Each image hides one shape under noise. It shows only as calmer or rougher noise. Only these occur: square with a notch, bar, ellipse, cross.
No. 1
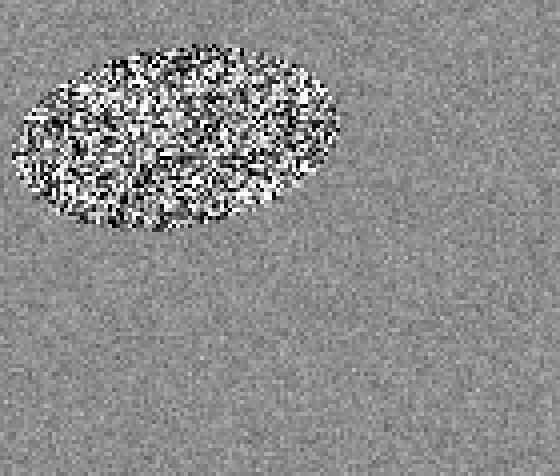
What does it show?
rough ellipse
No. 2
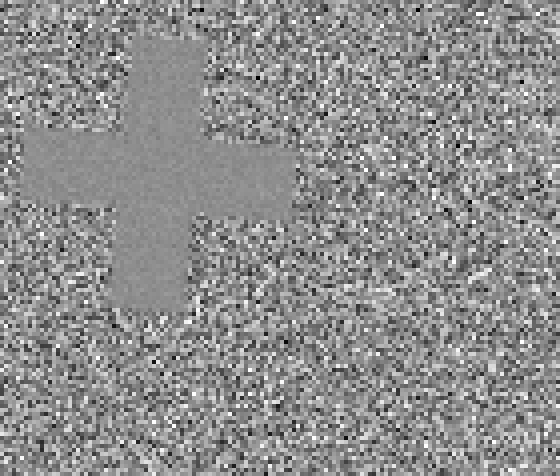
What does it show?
calm cross
